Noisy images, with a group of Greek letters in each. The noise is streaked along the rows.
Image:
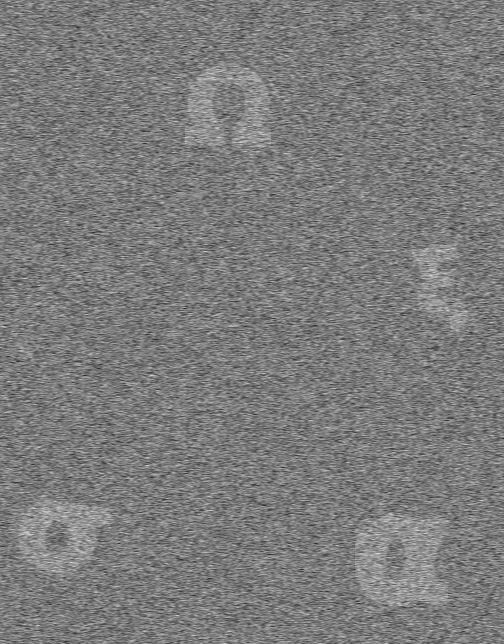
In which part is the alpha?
bottom right
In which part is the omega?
top middle
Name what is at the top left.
nothing
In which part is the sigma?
bottom left
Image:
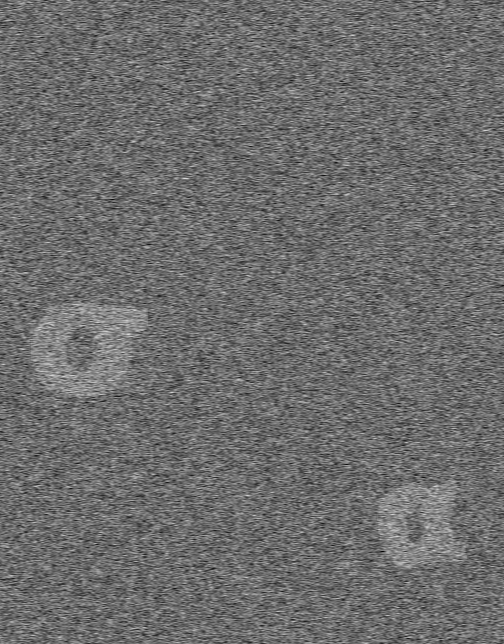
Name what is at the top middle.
nothing
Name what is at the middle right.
nothing
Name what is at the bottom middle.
nothing
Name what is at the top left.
nothing
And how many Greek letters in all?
2
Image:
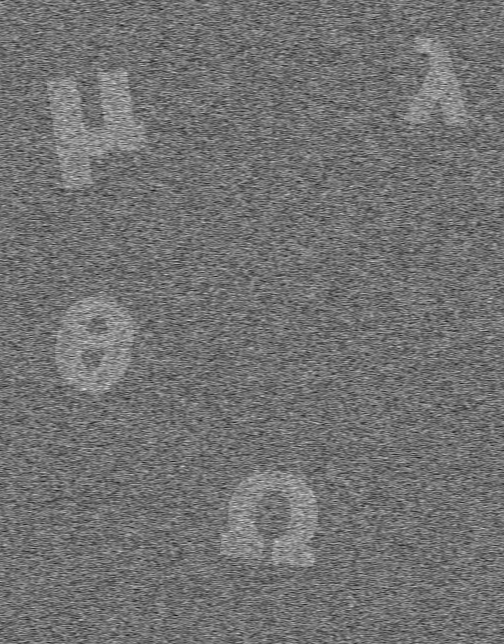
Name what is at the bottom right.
nothing
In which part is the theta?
middle left
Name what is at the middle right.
nothing
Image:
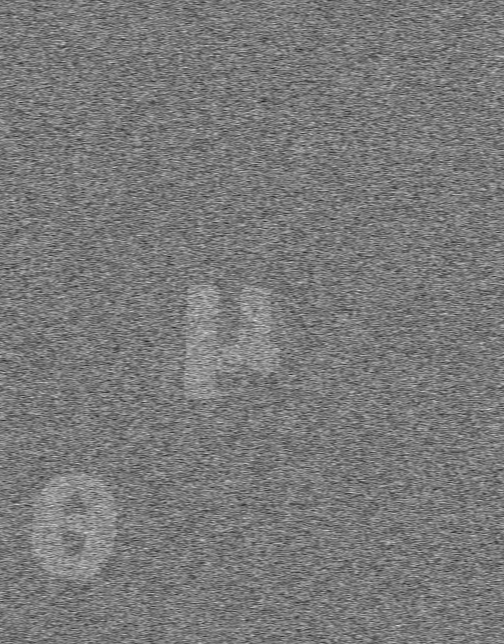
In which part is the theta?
bottom left
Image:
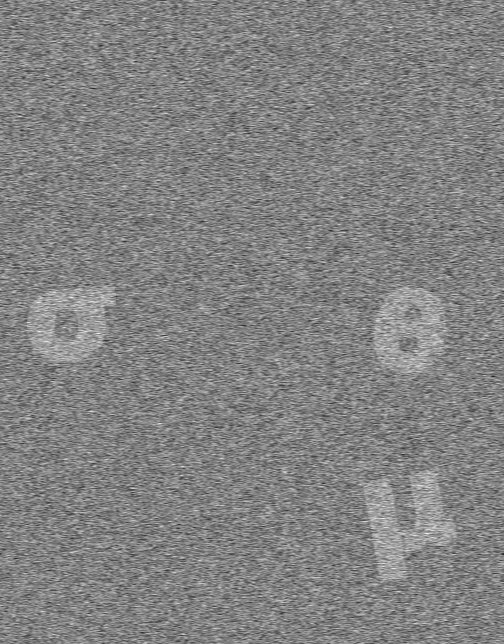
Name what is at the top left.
nothing
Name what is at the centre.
nothing
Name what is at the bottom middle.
nothing
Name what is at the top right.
nothing
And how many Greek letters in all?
3
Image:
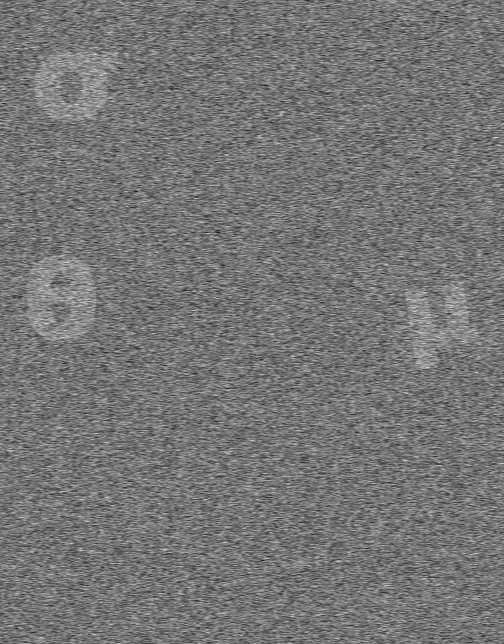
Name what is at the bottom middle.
nothing
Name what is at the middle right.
mu
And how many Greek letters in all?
3
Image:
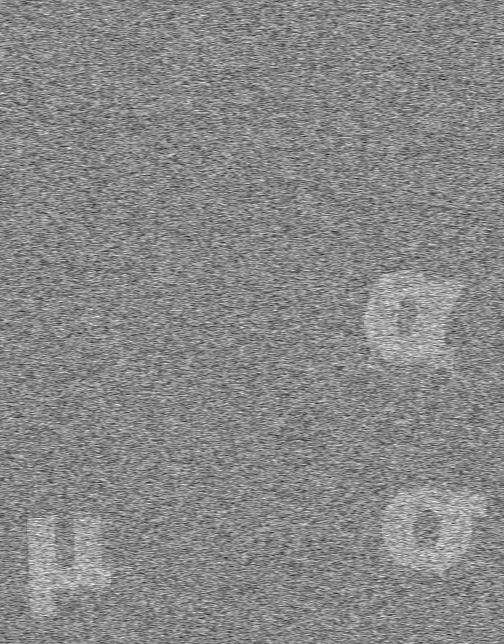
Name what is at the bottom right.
sigma
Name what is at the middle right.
alpha
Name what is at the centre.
nothing
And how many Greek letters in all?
3
